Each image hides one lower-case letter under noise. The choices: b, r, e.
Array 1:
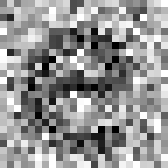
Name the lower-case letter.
e
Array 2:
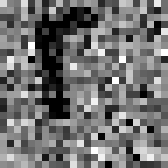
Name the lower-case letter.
r
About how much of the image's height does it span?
two thirds
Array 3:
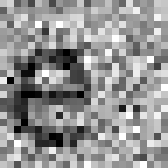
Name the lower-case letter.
e
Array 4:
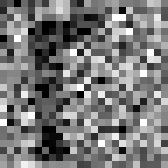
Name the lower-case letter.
r
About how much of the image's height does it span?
nearly all
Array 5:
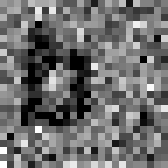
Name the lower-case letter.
b
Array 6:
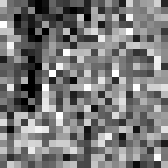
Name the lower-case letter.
r
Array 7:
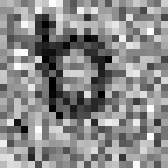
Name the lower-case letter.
b
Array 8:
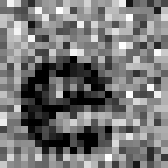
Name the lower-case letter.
e
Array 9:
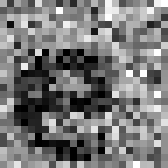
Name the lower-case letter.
e
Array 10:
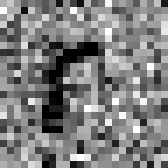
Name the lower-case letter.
r
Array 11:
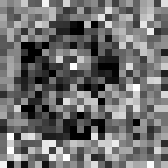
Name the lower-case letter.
e
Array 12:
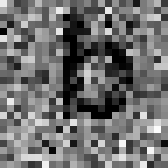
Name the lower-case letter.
b
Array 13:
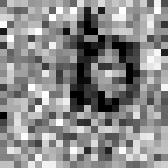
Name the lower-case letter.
b
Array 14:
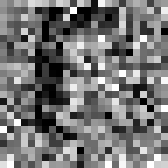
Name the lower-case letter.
r
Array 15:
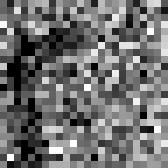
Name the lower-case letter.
r
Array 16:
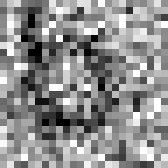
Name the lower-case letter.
b
